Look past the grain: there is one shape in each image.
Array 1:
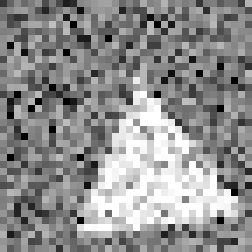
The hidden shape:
triangle
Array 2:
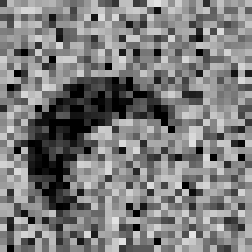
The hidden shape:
crescent
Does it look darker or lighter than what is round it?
darker
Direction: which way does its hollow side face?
down and right
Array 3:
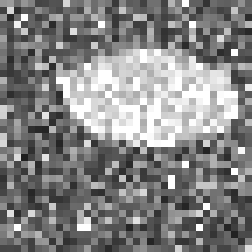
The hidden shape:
ellipse
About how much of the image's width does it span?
two thirds
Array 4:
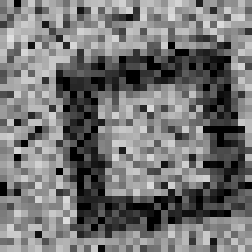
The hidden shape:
square frame
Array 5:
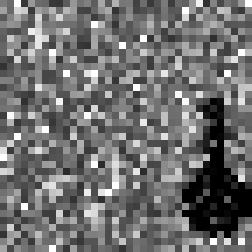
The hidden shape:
lollipop
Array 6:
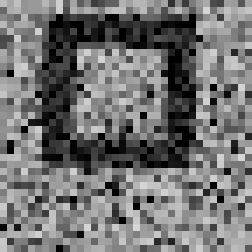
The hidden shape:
square frame
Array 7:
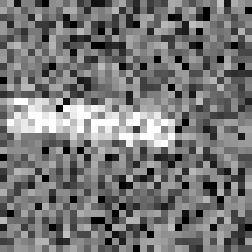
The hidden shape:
bar
